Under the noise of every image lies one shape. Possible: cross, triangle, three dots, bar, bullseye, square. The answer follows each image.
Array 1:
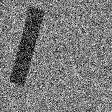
bar
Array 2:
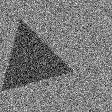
triangle
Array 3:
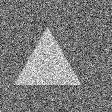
triangle
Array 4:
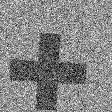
cross
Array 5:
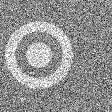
bullseye
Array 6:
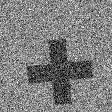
cross
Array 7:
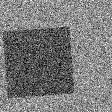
square
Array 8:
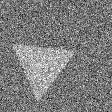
triangle
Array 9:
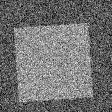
square
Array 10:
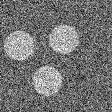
three dots
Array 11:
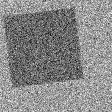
square
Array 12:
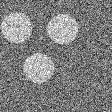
three dots
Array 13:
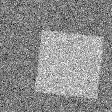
square
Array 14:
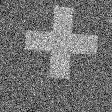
cross
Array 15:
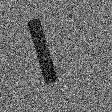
bar
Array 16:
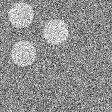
three dots
